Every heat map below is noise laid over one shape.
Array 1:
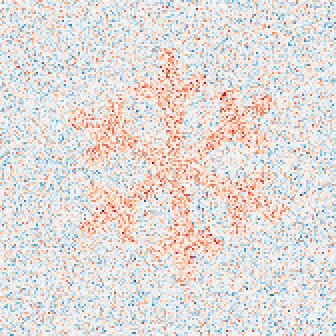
snowflake
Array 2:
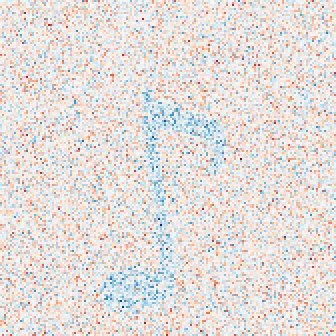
musical note
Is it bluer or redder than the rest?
bluer
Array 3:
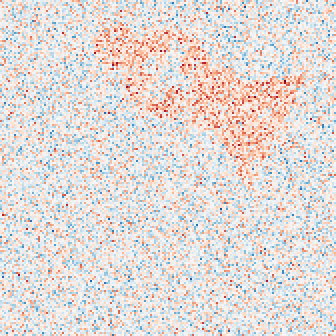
chess bishop
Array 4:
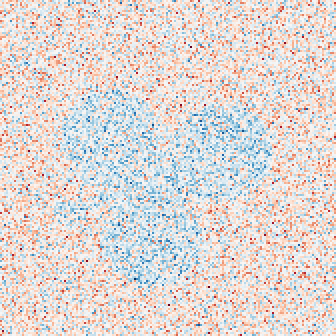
club
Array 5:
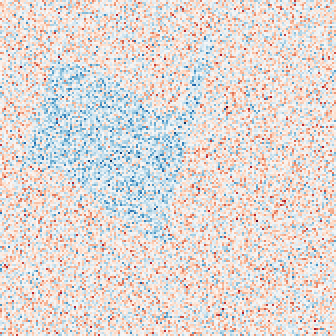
flag
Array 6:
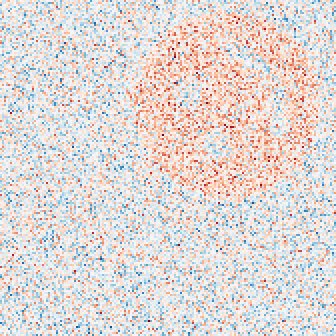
smiling face
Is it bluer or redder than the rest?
redder
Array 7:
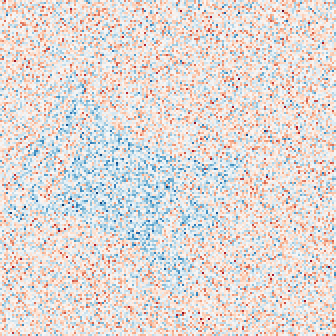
chess rook
